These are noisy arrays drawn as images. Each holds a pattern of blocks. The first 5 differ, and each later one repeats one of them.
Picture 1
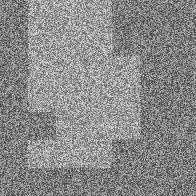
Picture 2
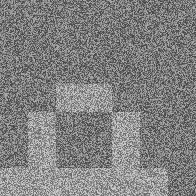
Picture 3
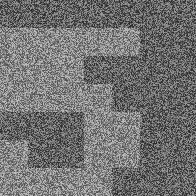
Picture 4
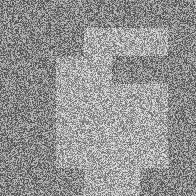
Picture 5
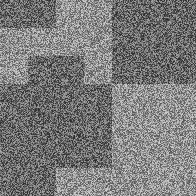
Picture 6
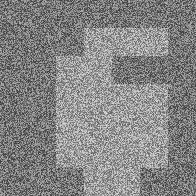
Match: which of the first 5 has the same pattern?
4
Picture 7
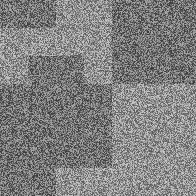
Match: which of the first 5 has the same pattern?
5
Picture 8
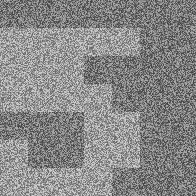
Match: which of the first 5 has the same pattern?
3
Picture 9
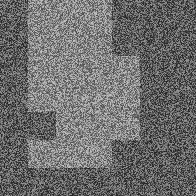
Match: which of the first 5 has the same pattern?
1
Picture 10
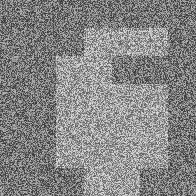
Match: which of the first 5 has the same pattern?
4
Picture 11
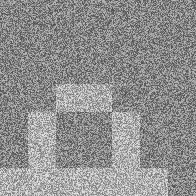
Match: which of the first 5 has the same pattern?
2
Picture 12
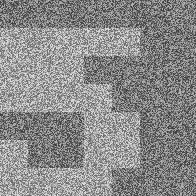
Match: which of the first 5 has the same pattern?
3
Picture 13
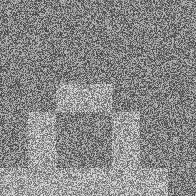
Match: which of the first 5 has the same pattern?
2
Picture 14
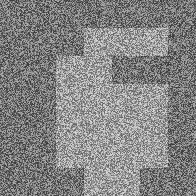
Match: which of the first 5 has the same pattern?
4
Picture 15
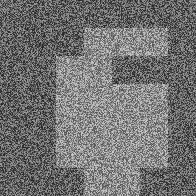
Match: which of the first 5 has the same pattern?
4
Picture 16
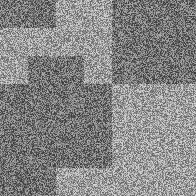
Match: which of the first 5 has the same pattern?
5
